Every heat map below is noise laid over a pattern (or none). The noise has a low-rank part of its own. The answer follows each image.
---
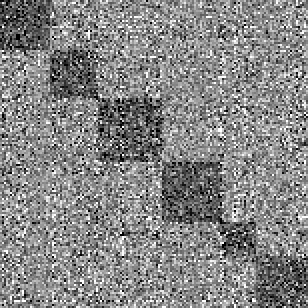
blocks along the diagonal
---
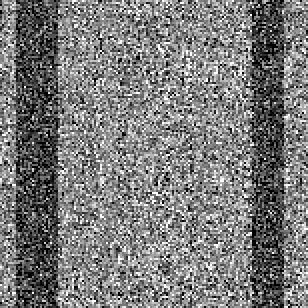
bands of columns
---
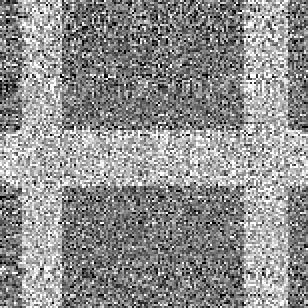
bands of rows crossing bands of columns
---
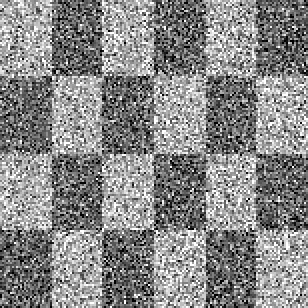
a checkerboard
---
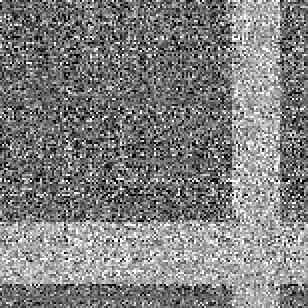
bands of rows crossing bands of columns
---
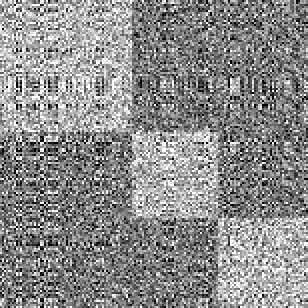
blocks along the diagonal
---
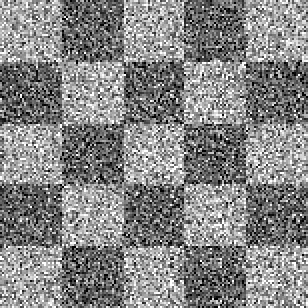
a checkerboard
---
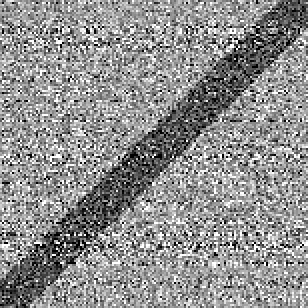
a diagonal band
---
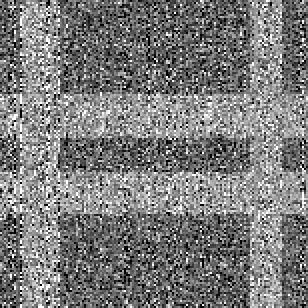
bands of rows crossing bands of columns
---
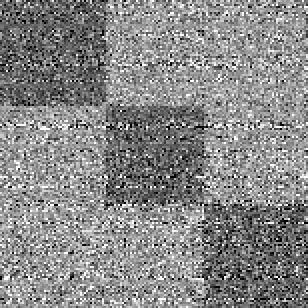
blocks along the diagonal
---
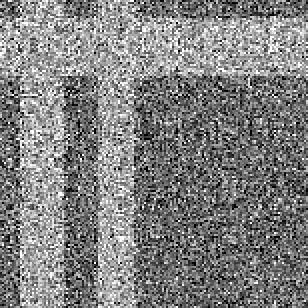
bands of rows crossing bands of columns
